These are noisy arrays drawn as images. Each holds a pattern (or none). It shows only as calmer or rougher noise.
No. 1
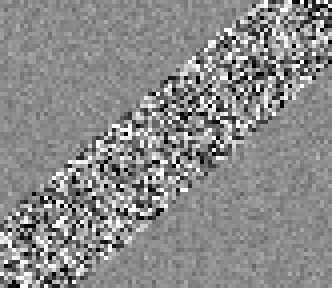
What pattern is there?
a diagonal band
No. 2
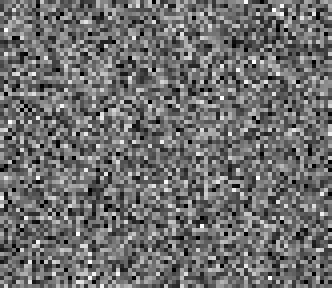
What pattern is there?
only noise
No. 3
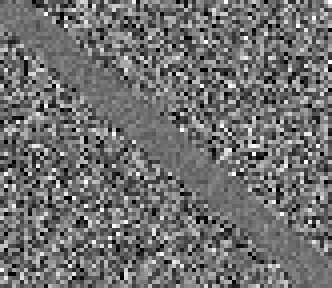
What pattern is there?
a diagonal band
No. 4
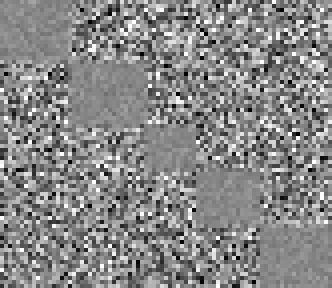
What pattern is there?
blocks along the diagonal
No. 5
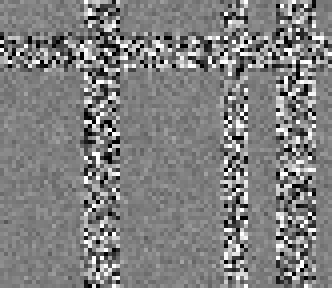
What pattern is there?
bands of rows crossing bands of columns
